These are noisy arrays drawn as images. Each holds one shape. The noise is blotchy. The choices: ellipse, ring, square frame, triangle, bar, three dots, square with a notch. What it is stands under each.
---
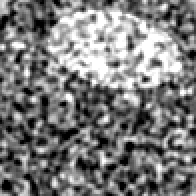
ellipse
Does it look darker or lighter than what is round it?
lighter
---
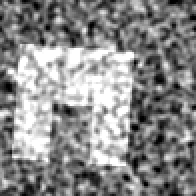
square with a notch
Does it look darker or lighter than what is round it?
lighter
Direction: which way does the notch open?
down
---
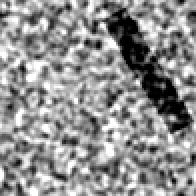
bar
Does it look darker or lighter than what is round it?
darker
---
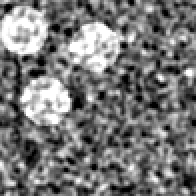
three dots
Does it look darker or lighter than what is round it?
lighter
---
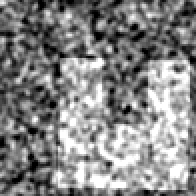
square with a notch
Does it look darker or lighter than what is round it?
lighter
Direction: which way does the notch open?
up
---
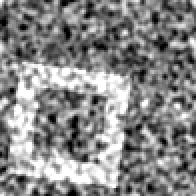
square frame
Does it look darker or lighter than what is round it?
lighter
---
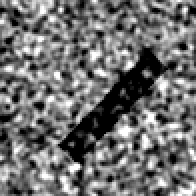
bar
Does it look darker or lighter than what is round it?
darker
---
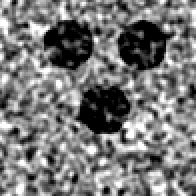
three dots
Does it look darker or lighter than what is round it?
darker
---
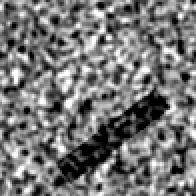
bar
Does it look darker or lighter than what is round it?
darker
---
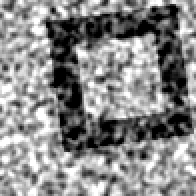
square frame
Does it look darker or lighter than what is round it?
darker
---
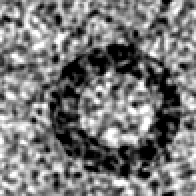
ring
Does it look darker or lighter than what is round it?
darker
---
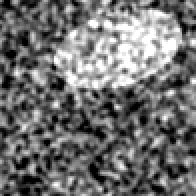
ellipse
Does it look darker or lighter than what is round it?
lighter
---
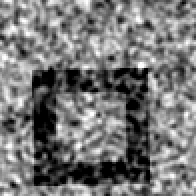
square frame
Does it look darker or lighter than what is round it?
darker
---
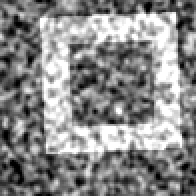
square frame
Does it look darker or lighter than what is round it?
lighter
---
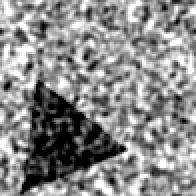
triangle
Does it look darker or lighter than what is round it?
darker
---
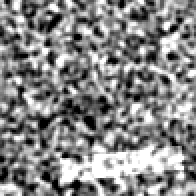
bar
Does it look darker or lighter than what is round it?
lighter
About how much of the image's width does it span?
two thirds
